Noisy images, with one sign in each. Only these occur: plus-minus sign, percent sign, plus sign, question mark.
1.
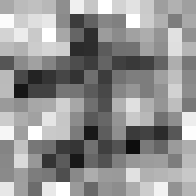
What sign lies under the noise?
plus-minus sign
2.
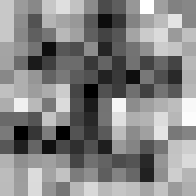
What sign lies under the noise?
plus-minus sign
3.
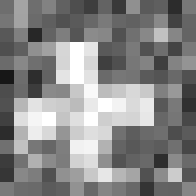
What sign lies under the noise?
plus sign
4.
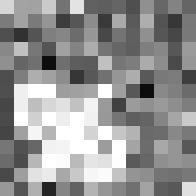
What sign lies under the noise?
percent sign
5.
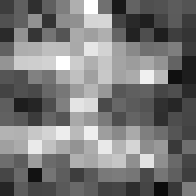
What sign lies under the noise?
plus-minus sign
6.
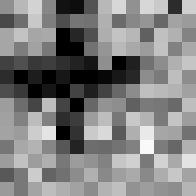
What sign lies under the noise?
plus sign
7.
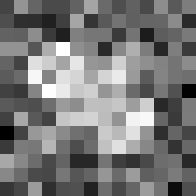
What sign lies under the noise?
percent sign
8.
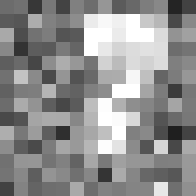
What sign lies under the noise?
question mark
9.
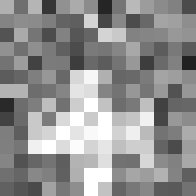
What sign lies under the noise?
plus sign
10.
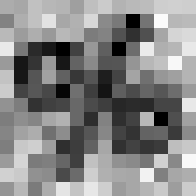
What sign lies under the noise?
percent sign
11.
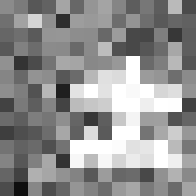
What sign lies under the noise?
plus-minus sign
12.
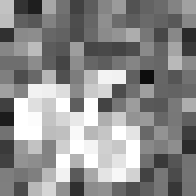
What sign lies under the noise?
percent sign
